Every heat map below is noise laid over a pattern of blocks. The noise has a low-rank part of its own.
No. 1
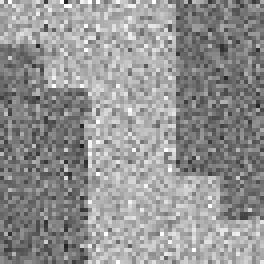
the same after a half turn
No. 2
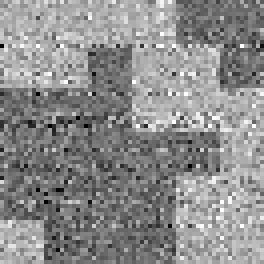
mirrored about the diagonal from the bottom left
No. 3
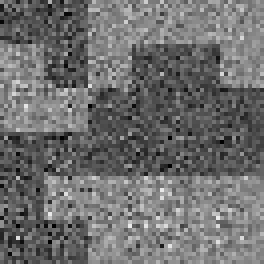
no symmetry
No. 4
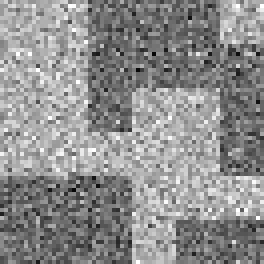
no symmetry
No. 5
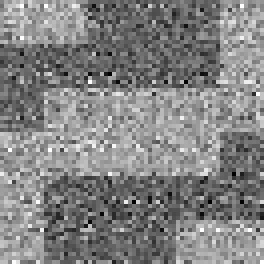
the same after a half turn
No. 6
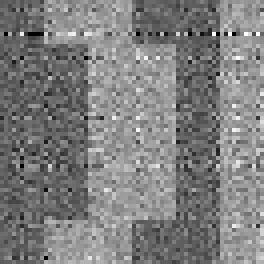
top and bottom mirror each other
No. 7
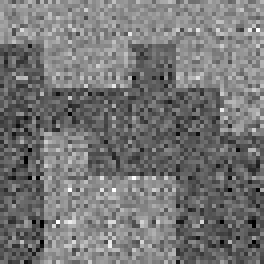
no symmetry
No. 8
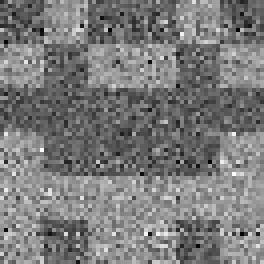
left and right mirror each other
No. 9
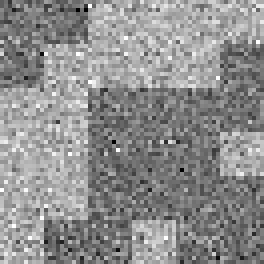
mirrored about the diagonal from the top left
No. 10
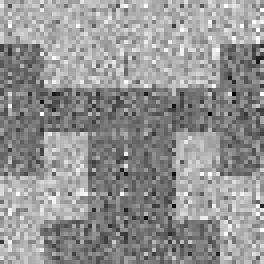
left and right mirror each other
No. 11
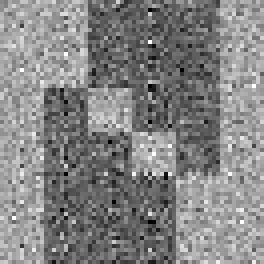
the same after a half turn
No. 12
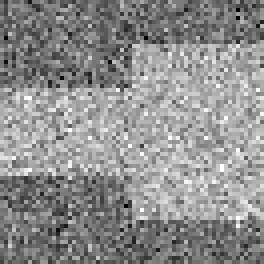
top and bottom mirror each other
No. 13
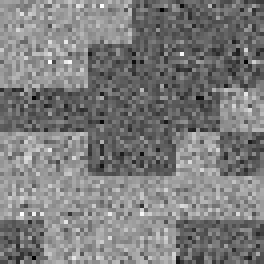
no symmetry
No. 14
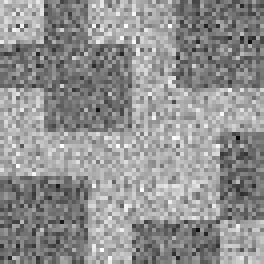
mirrored about the diagonal from the top left
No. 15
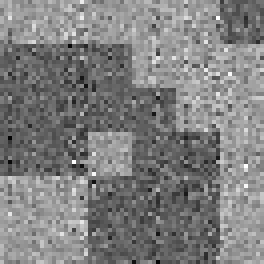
mirrored about the diagonal from the bottom left
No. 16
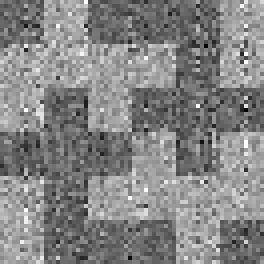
the same after a half turn
